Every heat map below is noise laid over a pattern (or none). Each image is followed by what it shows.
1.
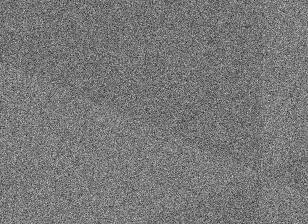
spokes from one point
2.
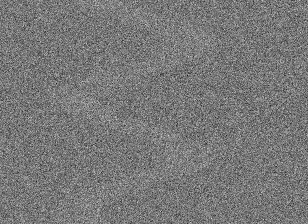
a wavy band
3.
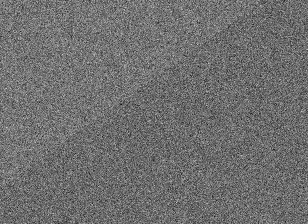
a sharp edge
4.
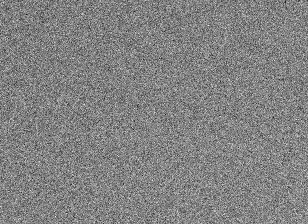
a smooth slope
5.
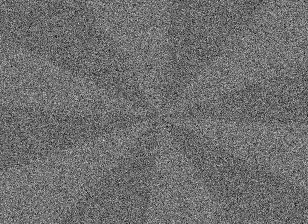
spokes from one point
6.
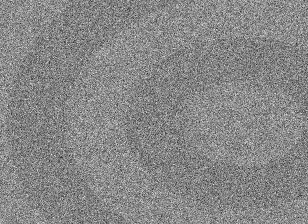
rings round one point
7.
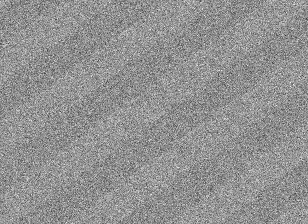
diagonal stripes
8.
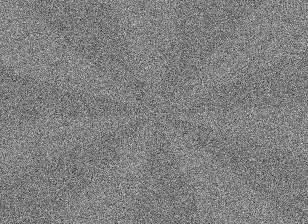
spokes from one point
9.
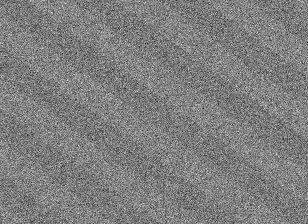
diagonal stripes
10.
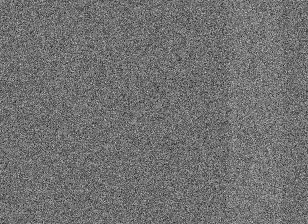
one vertical stripe
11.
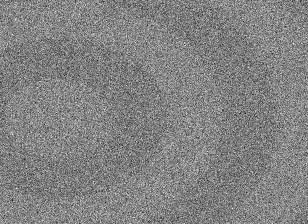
rings round one point
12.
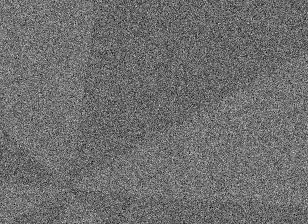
spokes from one point
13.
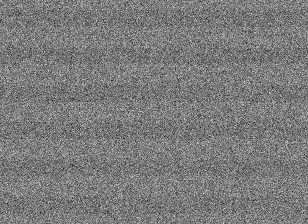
horizontal stripes
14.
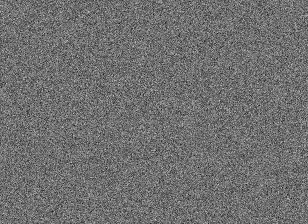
only noise
